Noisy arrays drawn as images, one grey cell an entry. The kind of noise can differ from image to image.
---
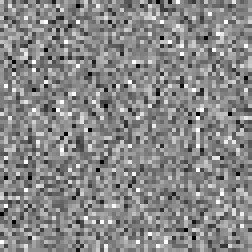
heavy tails
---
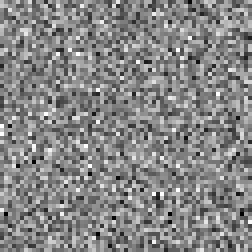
independent entries
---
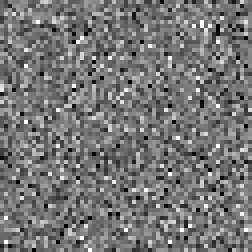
heavy tails
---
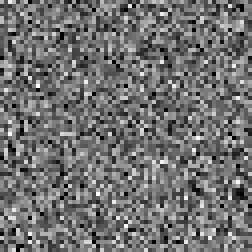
low rank plus noise
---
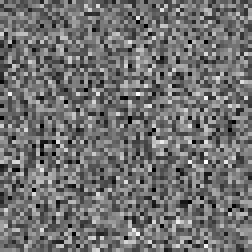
low rank plus noise
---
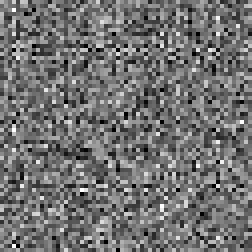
low rank plus noise
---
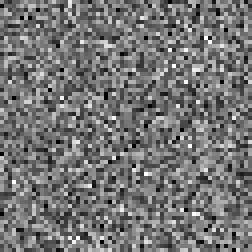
independent entries
